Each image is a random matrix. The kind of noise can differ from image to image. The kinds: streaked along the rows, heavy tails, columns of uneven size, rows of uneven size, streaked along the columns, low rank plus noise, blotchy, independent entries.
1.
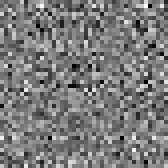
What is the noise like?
low rank plus noise
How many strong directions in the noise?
three or four
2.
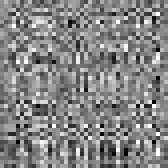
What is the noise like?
low rank plus noise
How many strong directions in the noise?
two
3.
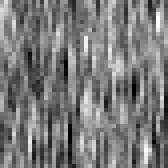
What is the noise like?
streaked along the columns
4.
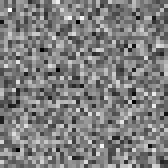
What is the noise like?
independent entries
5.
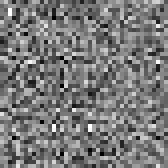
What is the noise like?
low rank plus noise
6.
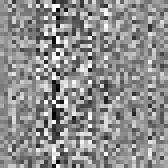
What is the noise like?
columns of uneven size
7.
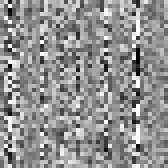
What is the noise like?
columns of uneven size
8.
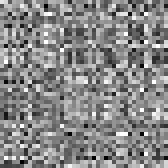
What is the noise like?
low rank plus noise
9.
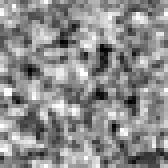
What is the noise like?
blotchy
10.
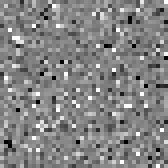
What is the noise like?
heavy tails
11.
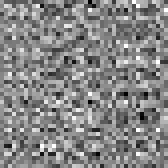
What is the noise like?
low rank plus noise
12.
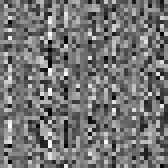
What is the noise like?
columns of uneven size
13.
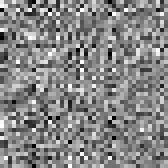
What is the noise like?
low rank plus noise
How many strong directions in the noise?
three or four
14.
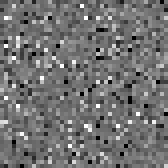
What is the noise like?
heavy tails
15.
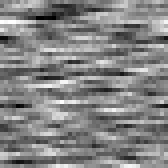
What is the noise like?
streaked along the rows
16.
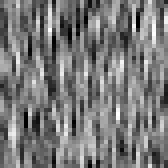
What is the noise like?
streaked along the columns
